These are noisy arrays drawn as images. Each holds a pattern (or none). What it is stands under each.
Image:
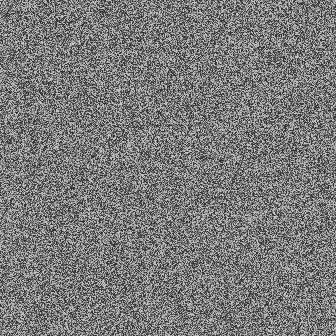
only noise
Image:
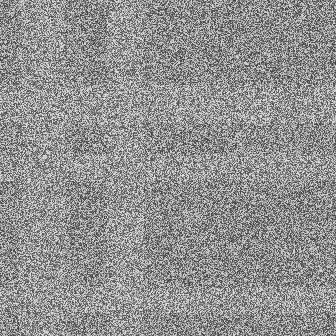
bands of rows crossing bands of columns
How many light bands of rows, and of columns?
3 and 2
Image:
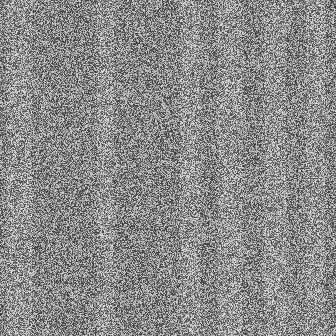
bands of columns
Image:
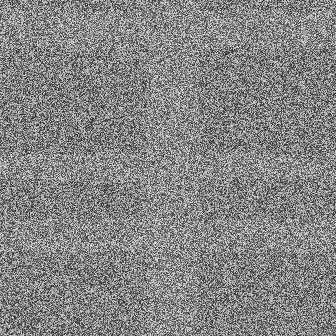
bands of rows crossing bands of columns
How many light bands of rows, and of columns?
3 and 1
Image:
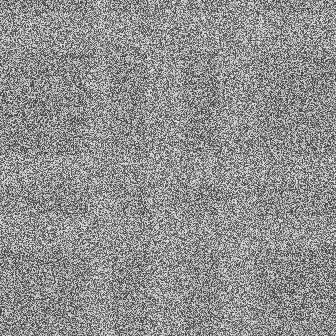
bands of rows crossing bands of columns
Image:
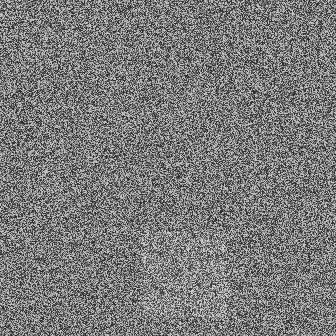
one block
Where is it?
bottom middle
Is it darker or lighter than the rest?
lighter
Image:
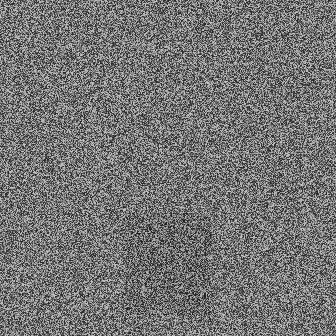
one block
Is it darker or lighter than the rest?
darker
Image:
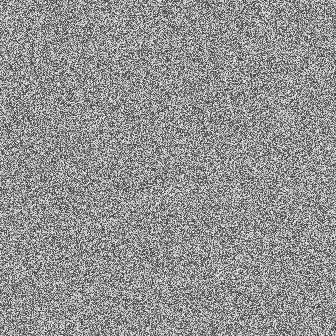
only noise
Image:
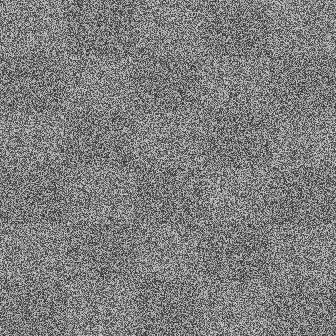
a checkerboard
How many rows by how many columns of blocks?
6 by 5
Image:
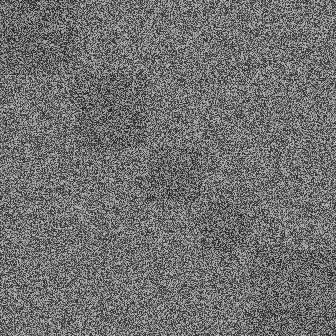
blocks along the diagonal
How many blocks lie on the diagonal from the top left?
5
